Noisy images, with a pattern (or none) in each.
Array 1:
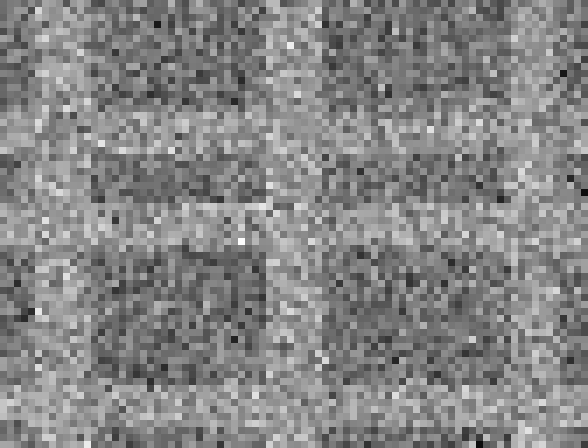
bands of rows crossing bands of columns
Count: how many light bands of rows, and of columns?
3 and 3
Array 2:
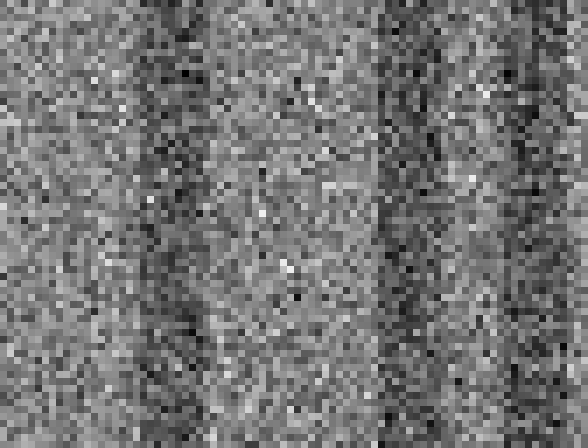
bands of columns
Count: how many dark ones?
3
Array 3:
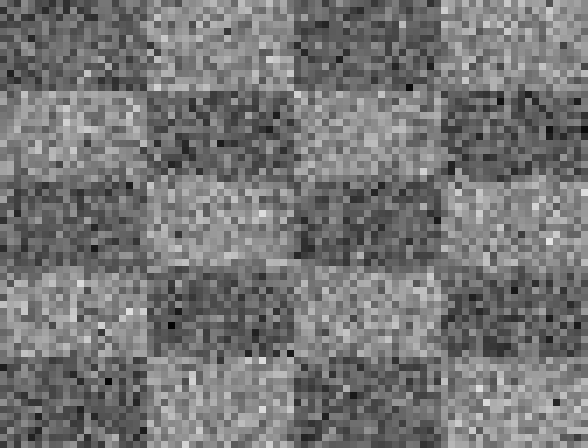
a checkerboard
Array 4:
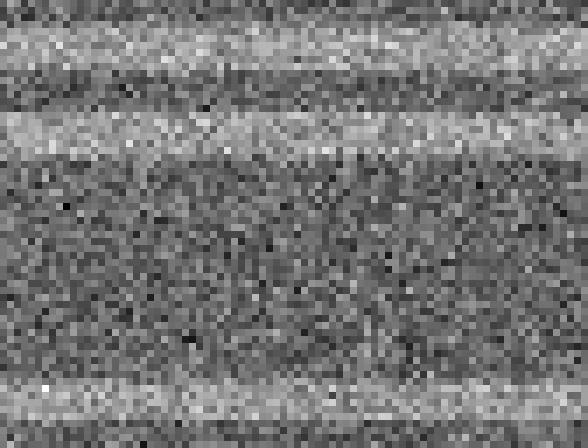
bands of rows
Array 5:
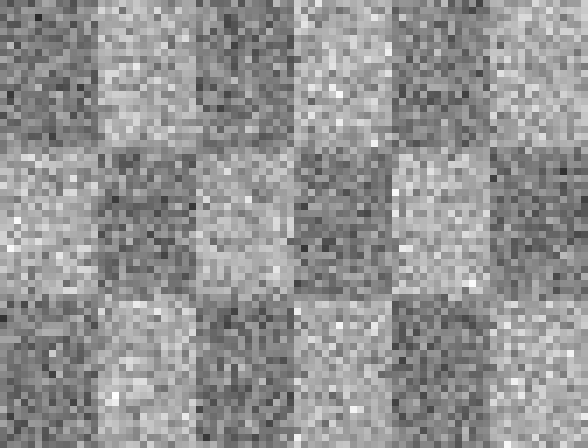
a checkerboard
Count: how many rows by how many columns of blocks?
3 by 6
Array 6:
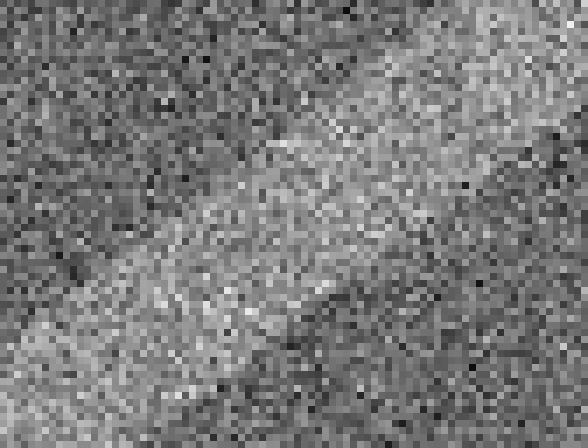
a diagonal band
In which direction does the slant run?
bottom left to top right
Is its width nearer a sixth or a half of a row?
a half
